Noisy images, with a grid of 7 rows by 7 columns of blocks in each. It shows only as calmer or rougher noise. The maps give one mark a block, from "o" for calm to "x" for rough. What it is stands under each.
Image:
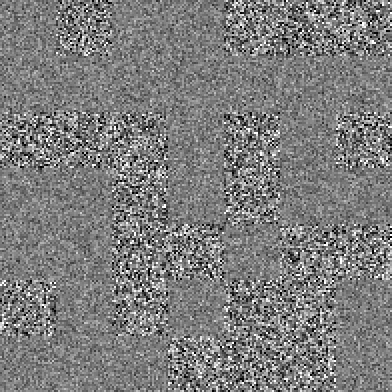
oxooxxx
ooooooo
xxxoxox
ooxoxoo
ooxxoxx
xoxoxxo
oooxxxo
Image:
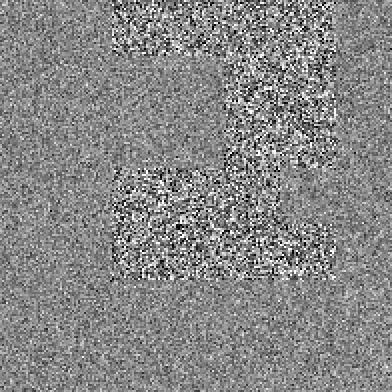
ooxxxxo
ooooxxo
ooooxxo
ooxxxoo
ooxxxxo
ooooooo
ooooooo
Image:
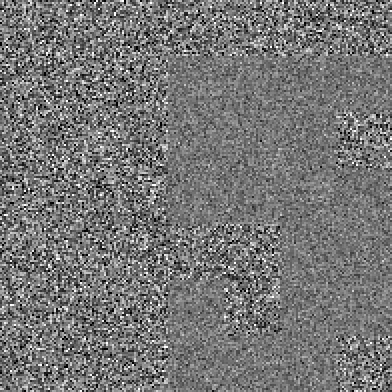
xxxxxxx
xxxoooo
xxxooox
xxxoooo
xxxxxoo
xxxoxoo
xxxooox
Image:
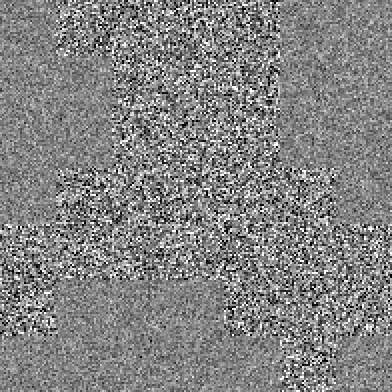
oxxxxoo
ooxxxoo
ooxxxoo
oxxxxxo
xxxxxxx
xoooxxx
oooooxo
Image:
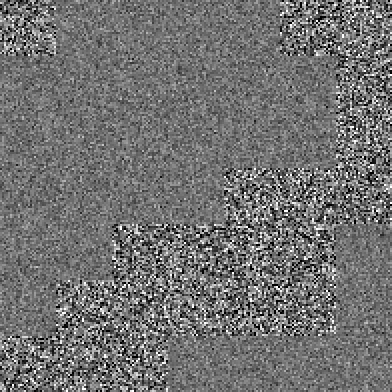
xooooxx
oooooox
oooooox
ooooxxx
ooxxxxo
oxxxxxo
xxxoooo
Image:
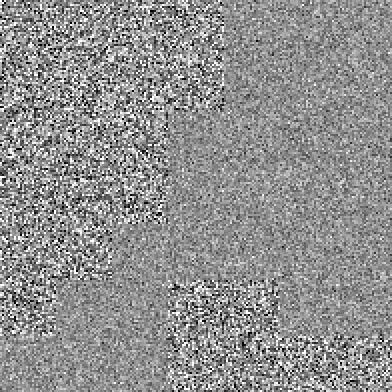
xxxxooo
xxxxooo
xxxoooo
xxxoooo
xxooooo
xooxxoo
oooxxxx
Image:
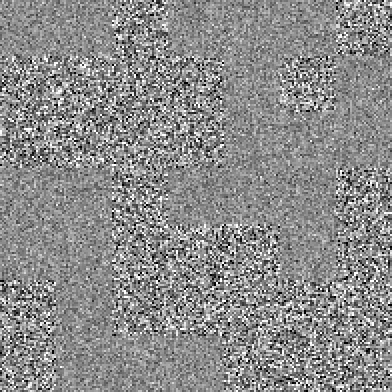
ooxooox
xxxxoxo
xxxxooo
ooxooox
ooxxxox
xoxxxxx
xoooxxx
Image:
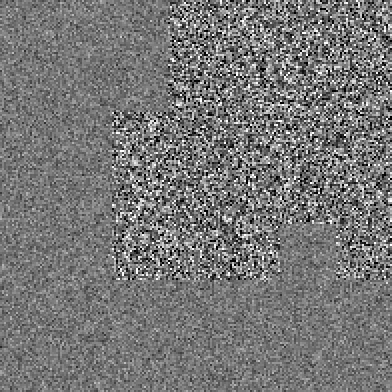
oooxxxx
oooxxxx
ooxxxxx
ooxxxxx
ooxxxox
ooooooo
ooooooo
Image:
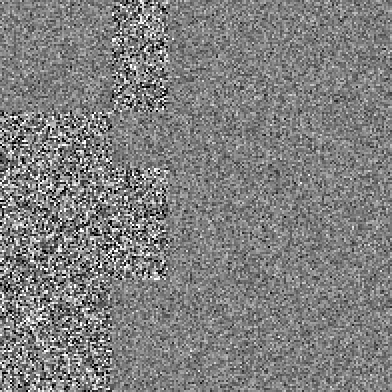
ooxoooo
ooxoooo
xxooooo
xxxoooo
xxxoooo
xxooooo
xxooooo
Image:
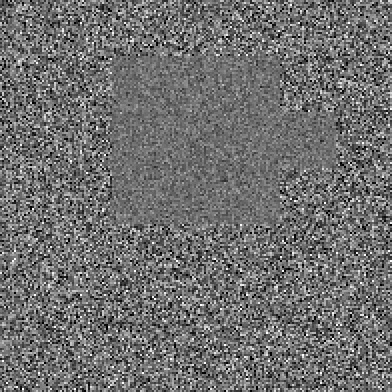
xxxxxxx
xxoooxx
xxoooox
xxoooxx
xxxxxxx
xxxxxxx
xxxxxxx
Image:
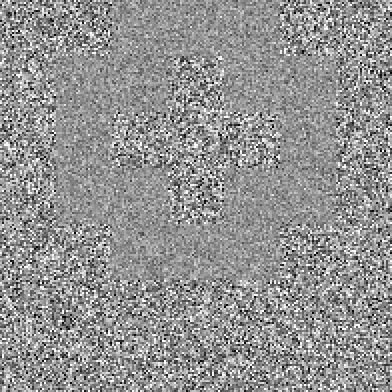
xxoooxx
xooxoox
xoxxxox
xooxoox
xxoooxx
xxxxxxx
xxxxxxx
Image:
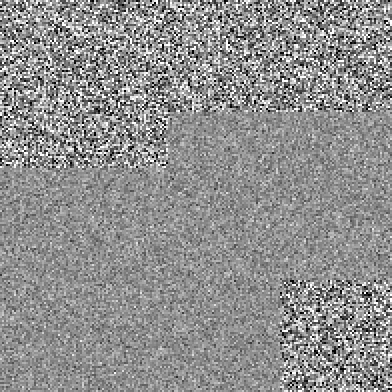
xxxxxxx
xxxxxxx
xxxoooo
ooooooo
ooooooo
oooooxx
oooooxx
